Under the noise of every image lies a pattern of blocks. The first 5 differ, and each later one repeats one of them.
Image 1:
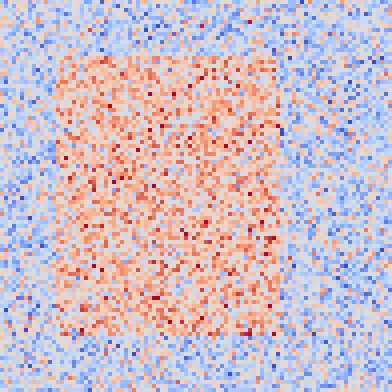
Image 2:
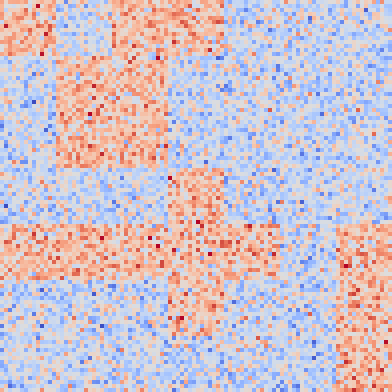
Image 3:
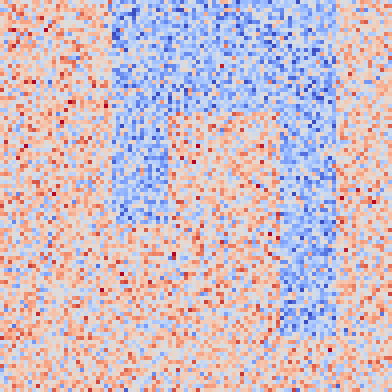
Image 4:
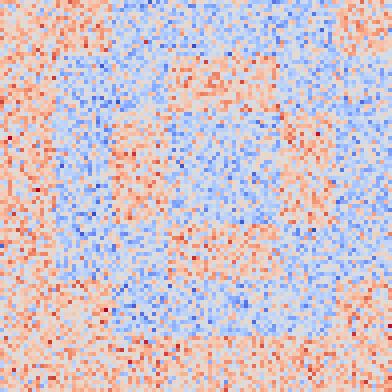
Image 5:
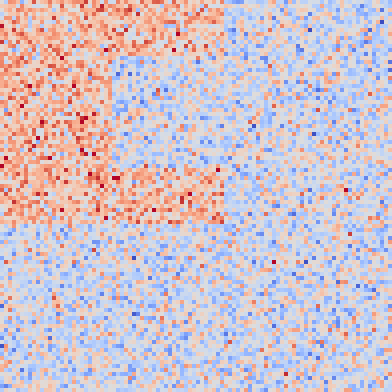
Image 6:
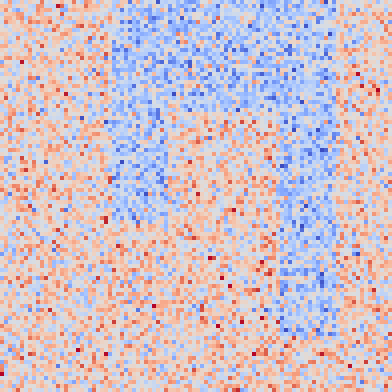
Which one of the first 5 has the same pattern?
3
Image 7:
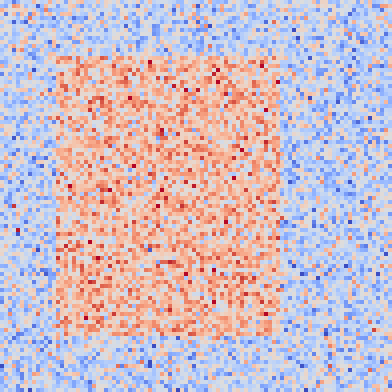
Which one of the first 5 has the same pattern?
1
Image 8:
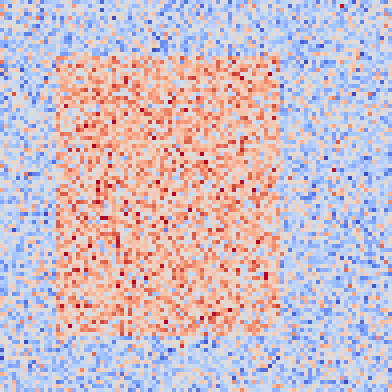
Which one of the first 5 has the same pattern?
1
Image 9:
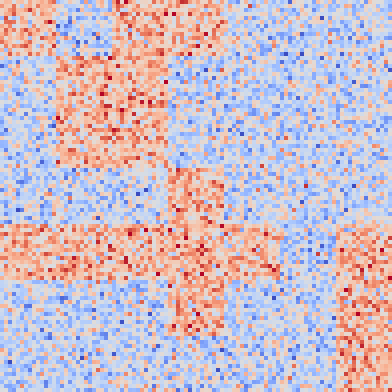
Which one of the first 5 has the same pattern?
2
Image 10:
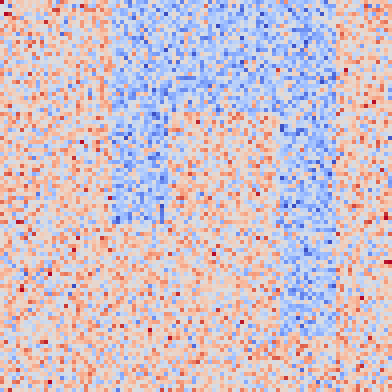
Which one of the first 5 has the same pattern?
3
